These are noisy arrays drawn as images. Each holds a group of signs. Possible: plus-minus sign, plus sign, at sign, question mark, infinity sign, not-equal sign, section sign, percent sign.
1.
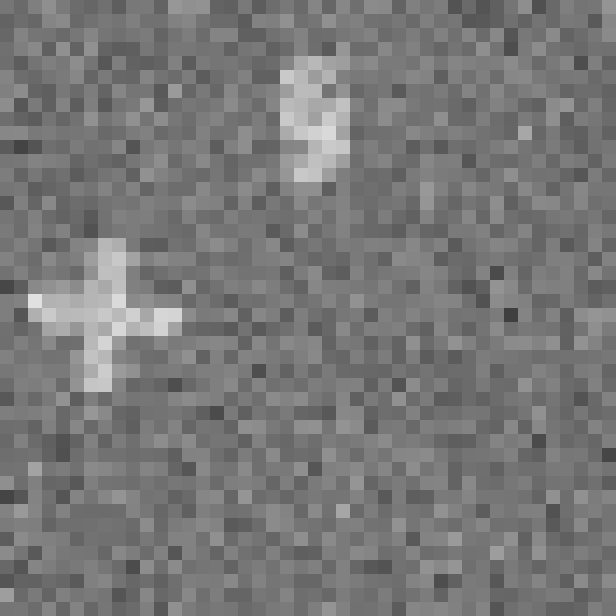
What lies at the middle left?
plus sign
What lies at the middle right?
nothing
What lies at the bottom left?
nothing
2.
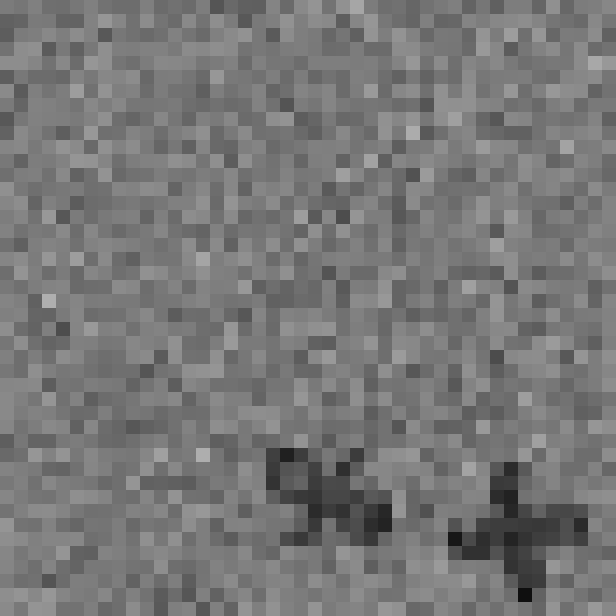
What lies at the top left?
nothing
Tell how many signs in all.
2
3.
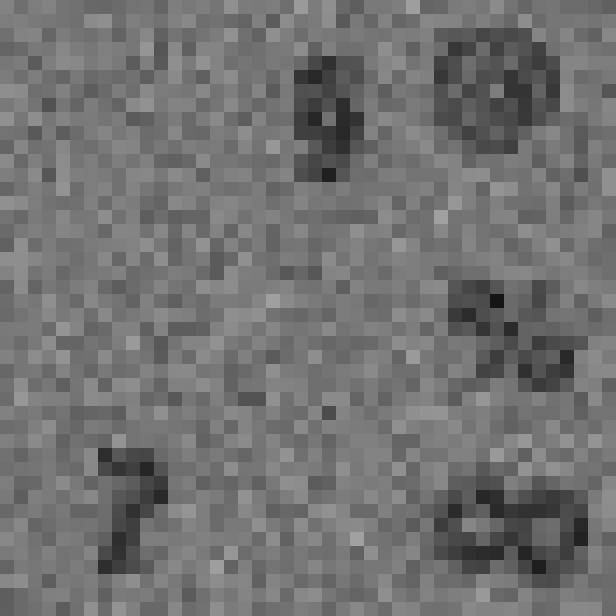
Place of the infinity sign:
bottom right
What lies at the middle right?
percent sign
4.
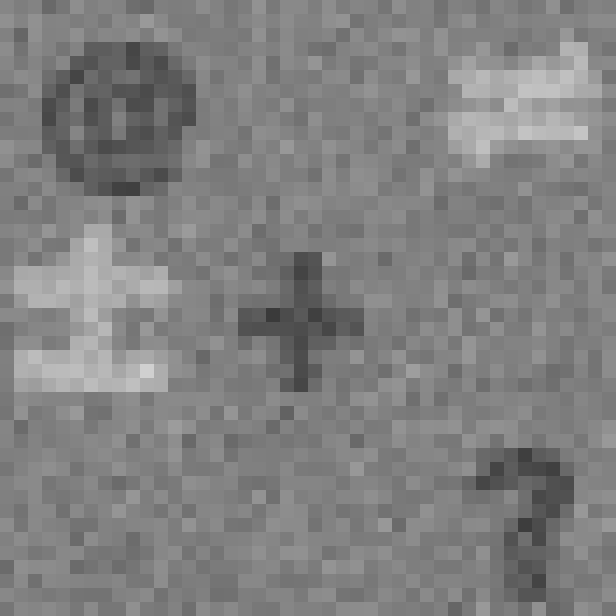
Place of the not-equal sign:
top right
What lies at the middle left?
plus-minus sign
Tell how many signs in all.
5
